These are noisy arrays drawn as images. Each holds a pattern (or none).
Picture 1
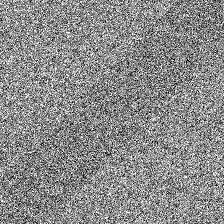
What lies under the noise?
a diagonal band
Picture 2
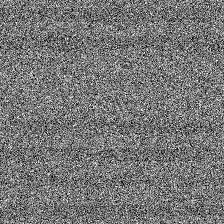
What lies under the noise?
bands of rows
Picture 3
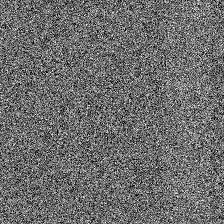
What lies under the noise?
one band of columns
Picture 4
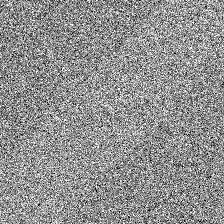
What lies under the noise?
a diagonal band
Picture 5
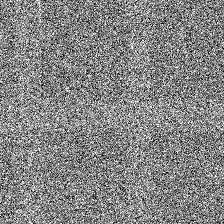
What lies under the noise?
bands of rows crossing bands of columns
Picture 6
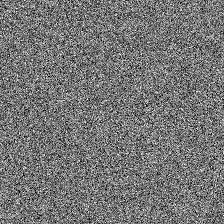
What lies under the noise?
only noise
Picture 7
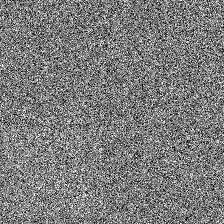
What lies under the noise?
one block
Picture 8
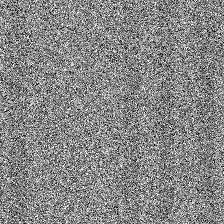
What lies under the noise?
bands of columns
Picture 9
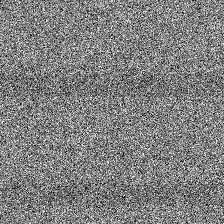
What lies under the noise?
bands of rows
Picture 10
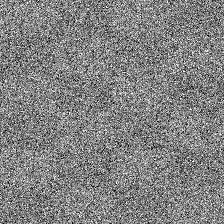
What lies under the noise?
a checkerboard
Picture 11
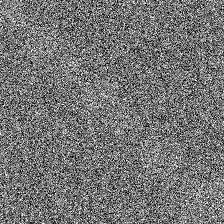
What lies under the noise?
blocks along the diagonal
